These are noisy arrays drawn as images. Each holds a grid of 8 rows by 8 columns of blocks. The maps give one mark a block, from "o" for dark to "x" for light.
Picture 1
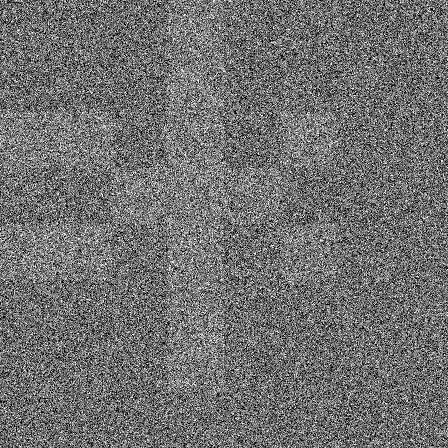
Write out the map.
o o o x o o o o
o o o x o o o o
x x o x o x o o
o o x x x o o o
x x o x o x o o
o o o x o o o o
o o o x o o o o
o o o o o o o o
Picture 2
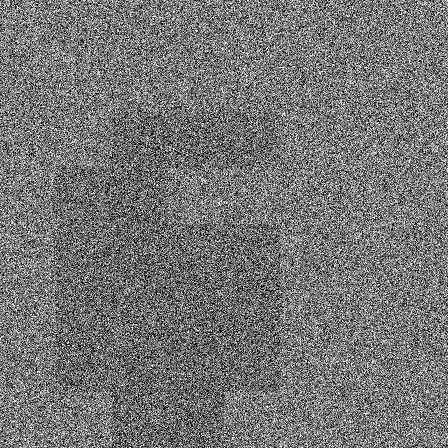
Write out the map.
x x x x x x x x
x x x x x x x x
x x o o o x x x
x o o x x x x x
x o o o o x x x
x o o o o x x x
x o o o o x x x
x x o o x x x x
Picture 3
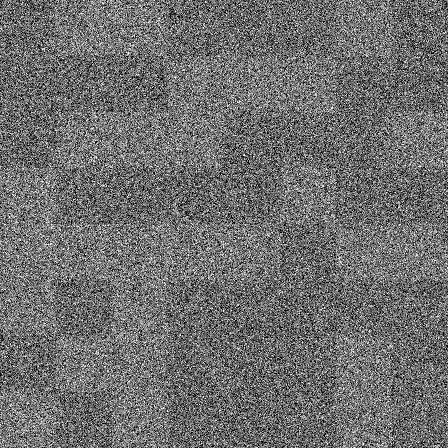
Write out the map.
o x x o o o x o
o o o x x x o o
o x x x o o o x
x o o o o x o o
x x x x x o x x
x o x o o o o o
o x x o o o x o
x o x o o o x o
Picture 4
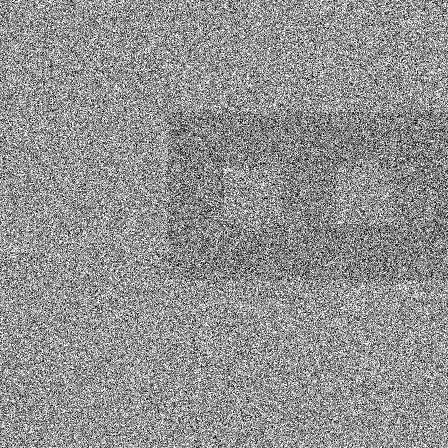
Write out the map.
x x x x x x x x
x x x x x x x x
x x x o o o o o
x x x o x o x o
x x x o o o o o
x x x x x x x x
x x x x x x x x
x x x x x x x x
